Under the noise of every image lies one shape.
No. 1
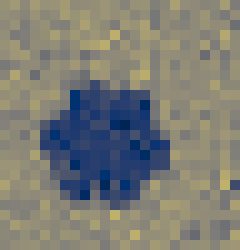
flower
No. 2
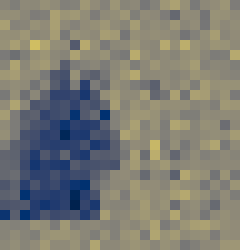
chess knight
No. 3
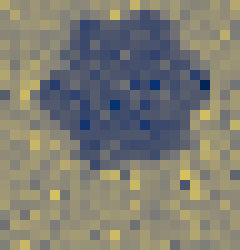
flower
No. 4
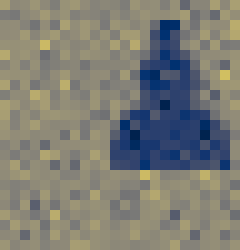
chess pawn
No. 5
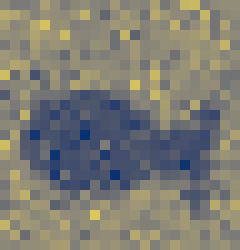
fish
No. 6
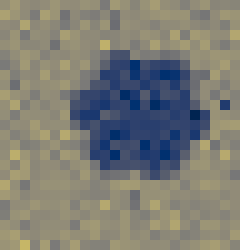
flower
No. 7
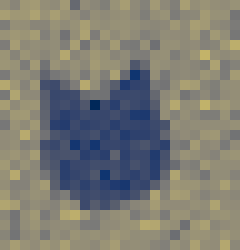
cat's head
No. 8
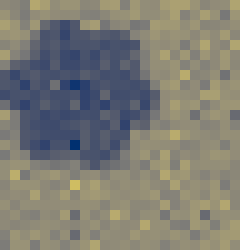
flower
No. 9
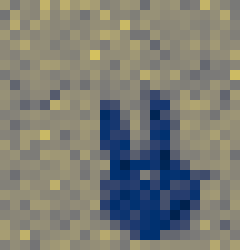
rabbit's head
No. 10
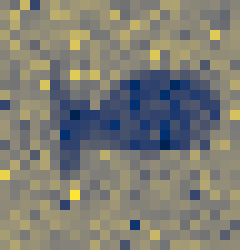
fish
